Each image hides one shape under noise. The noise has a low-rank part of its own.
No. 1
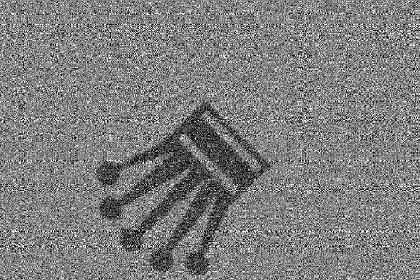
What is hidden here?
dark chess queen
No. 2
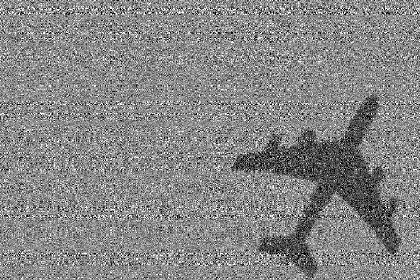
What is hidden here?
dark airplane
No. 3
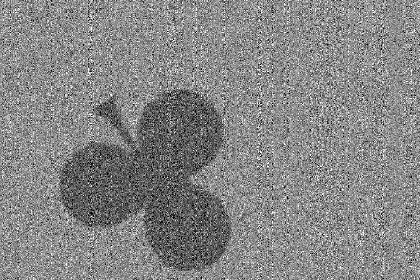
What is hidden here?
dark club
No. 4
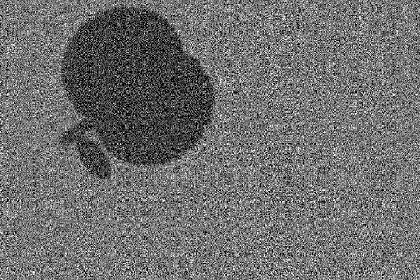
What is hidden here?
dark apple
